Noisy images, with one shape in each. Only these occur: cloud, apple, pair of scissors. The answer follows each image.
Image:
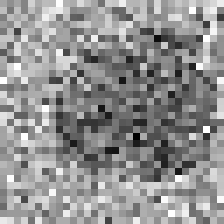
apple
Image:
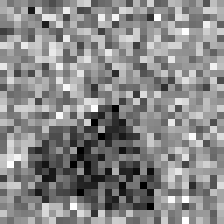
cloud
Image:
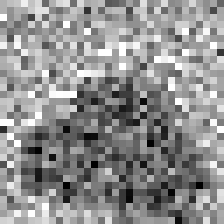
cloud
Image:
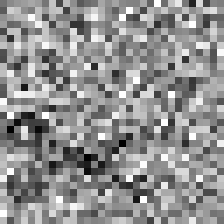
pair of scissors
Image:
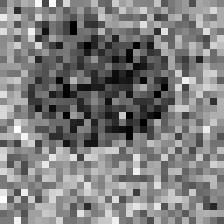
apple
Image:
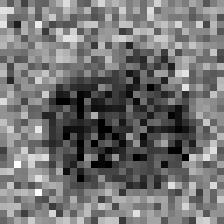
apple
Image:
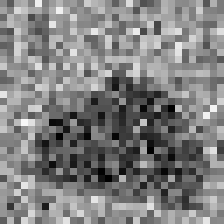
cloud
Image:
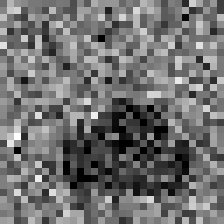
cloud
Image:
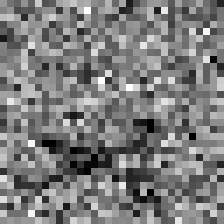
pair of scissors
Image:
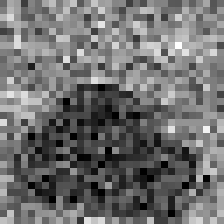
cloud
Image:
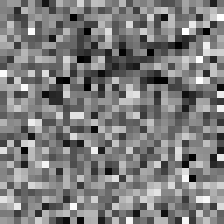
pair of scissors
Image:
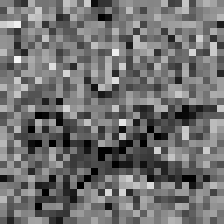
pair of scissors
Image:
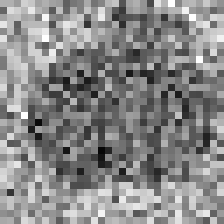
apple
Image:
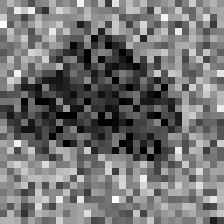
cloud
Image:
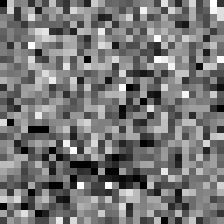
pair of scissors
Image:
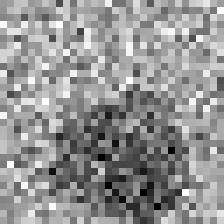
apple
